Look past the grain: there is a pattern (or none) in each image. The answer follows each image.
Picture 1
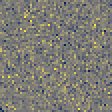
only noise
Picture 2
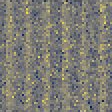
vertical stripes
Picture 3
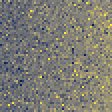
a smooth slope
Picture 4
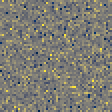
only noise
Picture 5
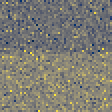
a sharp edge
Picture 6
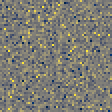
only noise
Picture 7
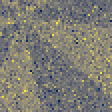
spokes from one point
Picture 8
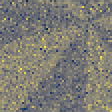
spokes from one point
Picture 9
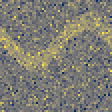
a wavy band
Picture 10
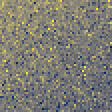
a smooth slope
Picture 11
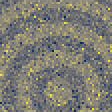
rings round one point
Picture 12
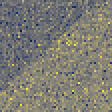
a sharp edge
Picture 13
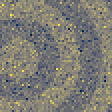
rings round one point
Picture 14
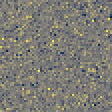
only noise
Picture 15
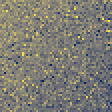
a smooth slope
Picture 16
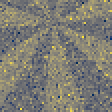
spokes from one point
